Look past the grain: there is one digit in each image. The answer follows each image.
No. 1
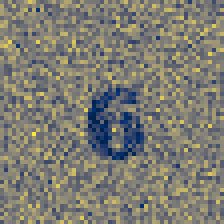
dark 6, centre
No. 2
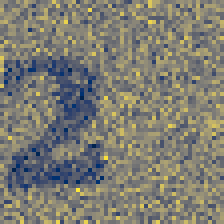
dark 2
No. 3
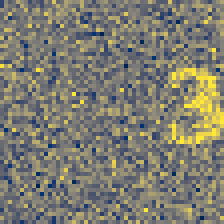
light 3, middle right
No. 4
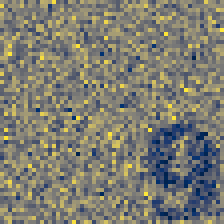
dark 9, bottom right
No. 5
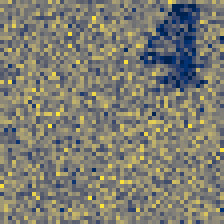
dark 4, top right
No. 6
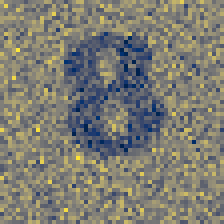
dark 8
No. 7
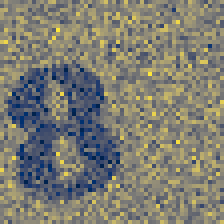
dark 8
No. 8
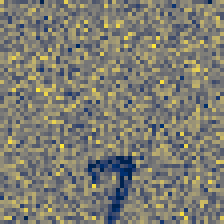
dark 7, bottom middle
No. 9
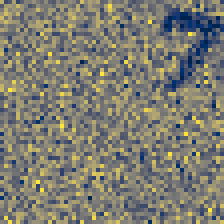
dark 7, top right
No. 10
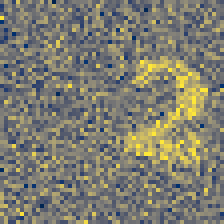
light 2
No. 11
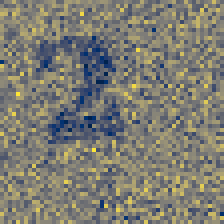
dark 2
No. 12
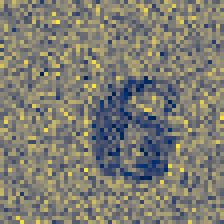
dark 6
